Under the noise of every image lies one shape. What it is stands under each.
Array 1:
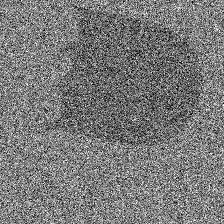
ghost
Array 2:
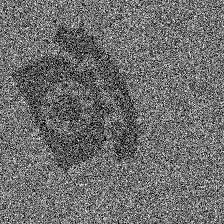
telephone
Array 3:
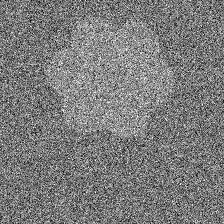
flower
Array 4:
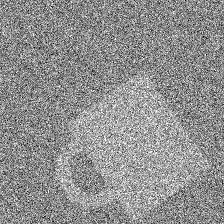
cup
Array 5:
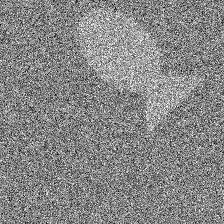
fish
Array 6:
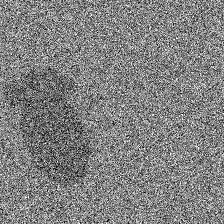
footprint
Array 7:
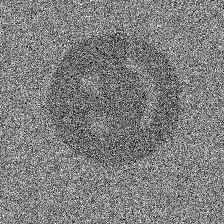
smiling face
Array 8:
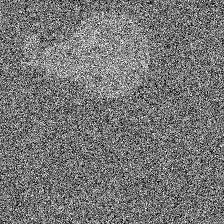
pear
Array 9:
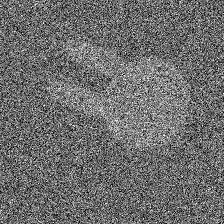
rabbit's head
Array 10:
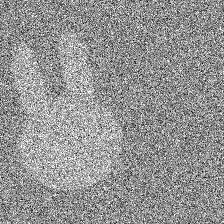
rabbit's head
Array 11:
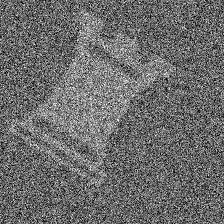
chess rook
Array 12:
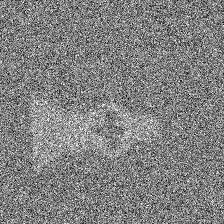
chess bishop
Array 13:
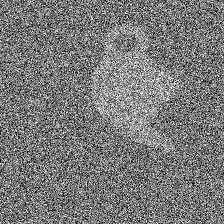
teapot
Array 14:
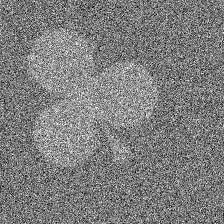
club
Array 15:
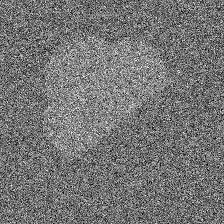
cloud
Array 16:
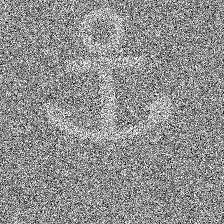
anchor
